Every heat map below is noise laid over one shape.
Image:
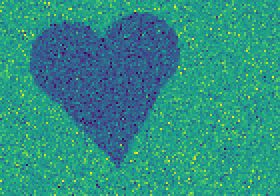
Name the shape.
heart
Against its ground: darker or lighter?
darker
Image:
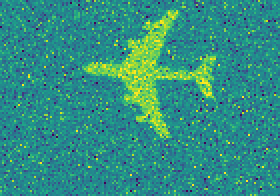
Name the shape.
airplane
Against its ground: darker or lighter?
lighter
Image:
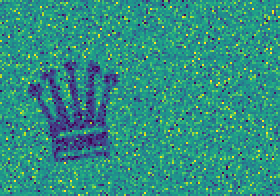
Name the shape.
chess queen
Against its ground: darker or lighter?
darker
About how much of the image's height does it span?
half
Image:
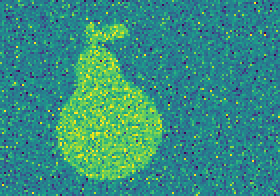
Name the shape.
pear
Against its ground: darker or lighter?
lighter
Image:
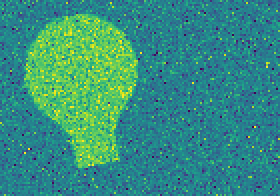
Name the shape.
light bulb
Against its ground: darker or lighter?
lighter
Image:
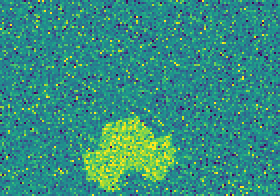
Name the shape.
car
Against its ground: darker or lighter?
lighter
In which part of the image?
bottom middle
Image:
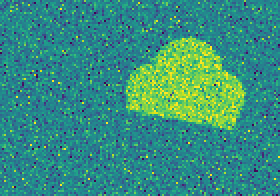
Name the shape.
cloud
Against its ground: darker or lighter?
lighter
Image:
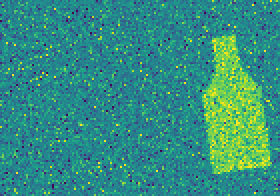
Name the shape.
bottle
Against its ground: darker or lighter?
lighter
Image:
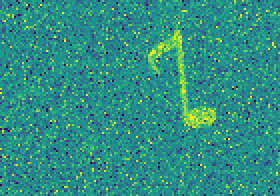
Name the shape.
musical note
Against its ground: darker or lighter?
lighter
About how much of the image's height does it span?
half
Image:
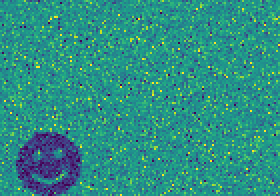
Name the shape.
smiling face
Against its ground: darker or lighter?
darker
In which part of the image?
bottom left
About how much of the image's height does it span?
a third
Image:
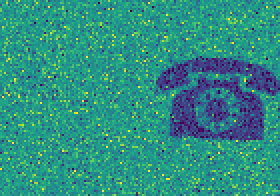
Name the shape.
telephone
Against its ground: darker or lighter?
darker
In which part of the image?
middle right
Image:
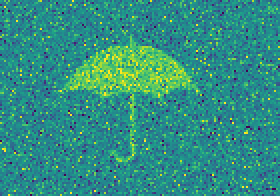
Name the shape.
umbrella
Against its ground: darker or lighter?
lighter
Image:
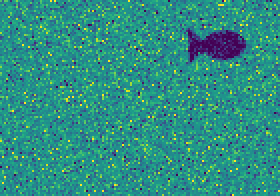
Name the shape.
fish
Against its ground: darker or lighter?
darker
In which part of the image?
top right
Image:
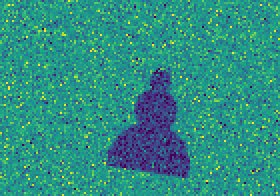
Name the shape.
chess pawn
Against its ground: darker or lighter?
darker
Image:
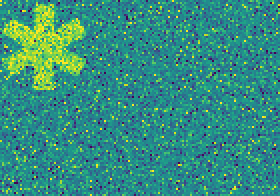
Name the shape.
asterisk
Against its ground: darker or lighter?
lighter
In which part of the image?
top left
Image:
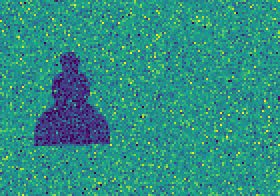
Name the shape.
chess pawn
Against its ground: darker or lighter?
darker
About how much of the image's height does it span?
half
